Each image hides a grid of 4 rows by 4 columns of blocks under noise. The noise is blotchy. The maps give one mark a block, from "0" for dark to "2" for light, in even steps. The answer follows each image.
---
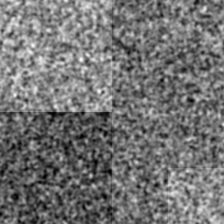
2211
2211
0011
0012
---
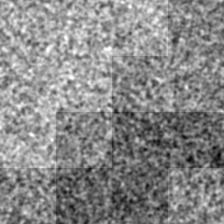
2221
2211
2100
1001
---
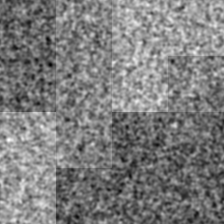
0122
0121
2100
2000
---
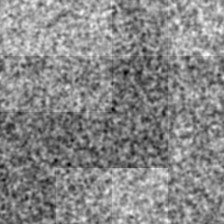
2212
1101
0001
0121
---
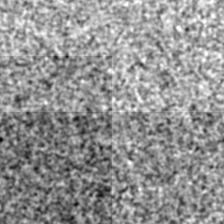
2222
1122
0011
0011
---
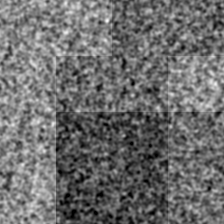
2211
2112
2001
2001
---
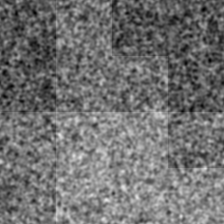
0100
0110
1221
1222
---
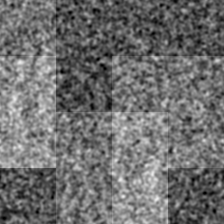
1000
2011
2121
0120
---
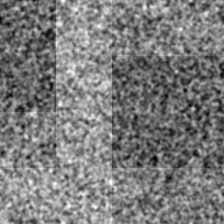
0211
0200
1200
2211
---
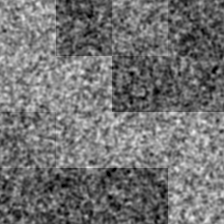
2010
2200
1222
0002
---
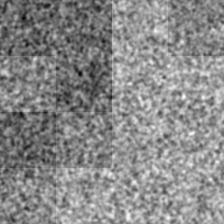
0021
1022
0122
1222
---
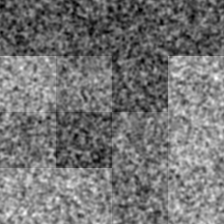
0000
2102
1012
2212
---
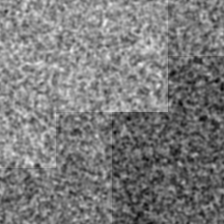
2221
2220
2100
1100
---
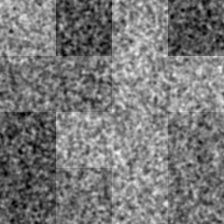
2020
1122
0221
0121
